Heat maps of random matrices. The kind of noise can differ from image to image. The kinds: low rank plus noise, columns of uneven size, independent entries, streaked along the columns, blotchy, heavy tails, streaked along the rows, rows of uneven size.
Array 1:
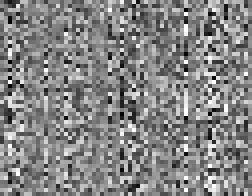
columns of uneven size
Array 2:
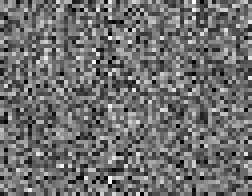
low rank plus noise
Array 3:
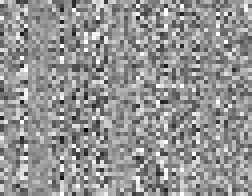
columns of uneven size
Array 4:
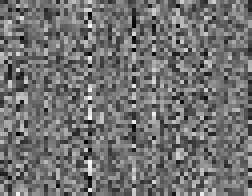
columns of uneven size
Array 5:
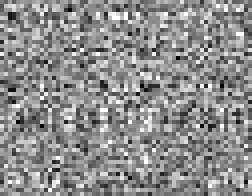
low rank plus noise
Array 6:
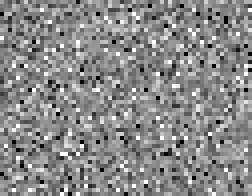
heavy tails
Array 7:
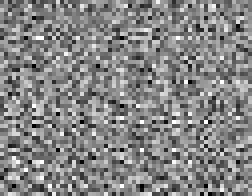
low rank plus noise
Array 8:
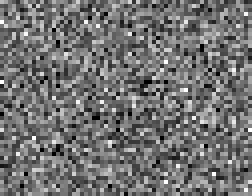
independent entries
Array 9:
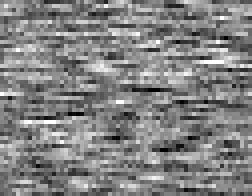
streaked along the rows
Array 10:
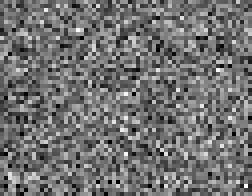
low rank plus noise
